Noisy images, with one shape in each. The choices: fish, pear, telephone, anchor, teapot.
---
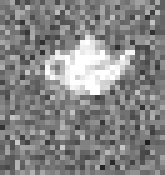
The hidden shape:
teapot
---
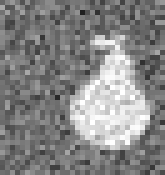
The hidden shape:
pear
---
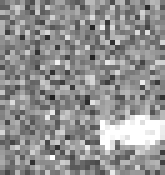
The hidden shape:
fish
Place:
bottom right
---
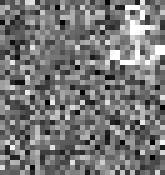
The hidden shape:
anchor
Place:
top right
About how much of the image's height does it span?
a third
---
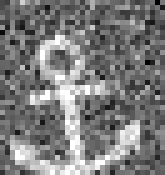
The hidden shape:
anchor
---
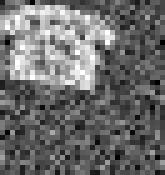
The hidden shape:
telephone
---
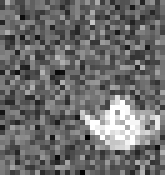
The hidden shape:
teapot
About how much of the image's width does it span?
half
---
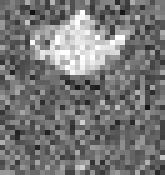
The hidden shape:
teapot
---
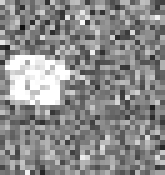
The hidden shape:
telephone
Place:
middle left
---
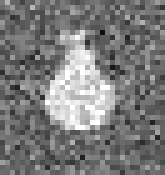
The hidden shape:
pear
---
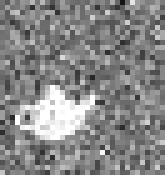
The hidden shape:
teapot
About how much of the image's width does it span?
half
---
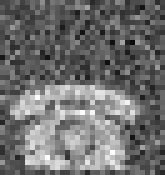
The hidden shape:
telephone
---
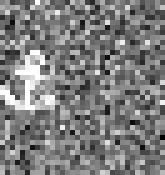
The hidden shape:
anchor
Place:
middle left
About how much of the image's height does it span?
a third
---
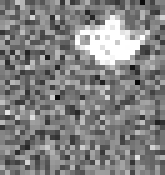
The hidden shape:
teapot
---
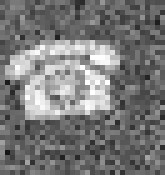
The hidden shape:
telephone
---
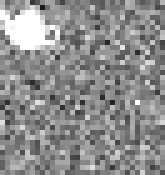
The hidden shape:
teapot
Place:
top left
